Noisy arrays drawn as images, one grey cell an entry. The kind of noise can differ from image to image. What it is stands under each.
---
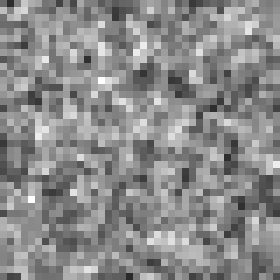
blotchy
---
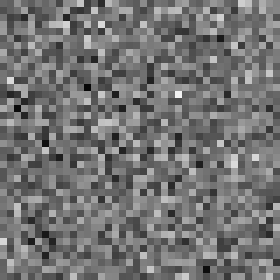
independent entries
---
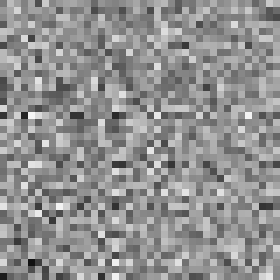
low rank plus noise
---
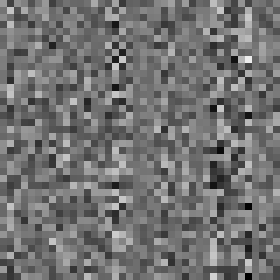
columns of uneven size
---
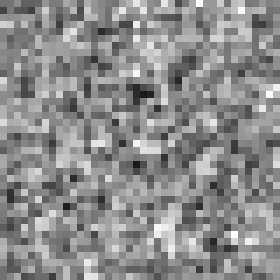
blotchy
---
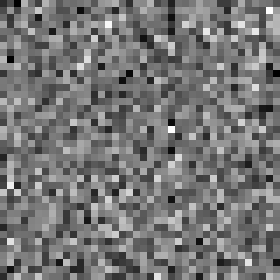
low rank plus noise
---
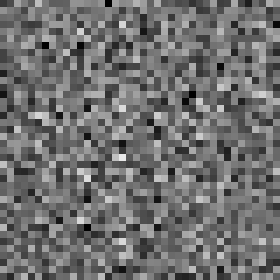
low rank plus noise
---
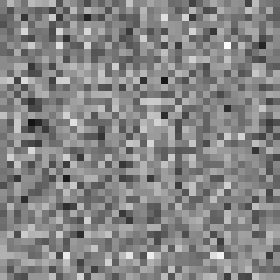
low rank plus noise
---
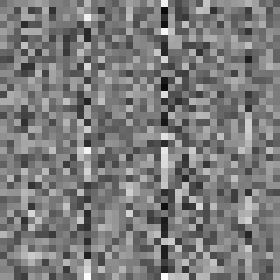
columns of uneven size
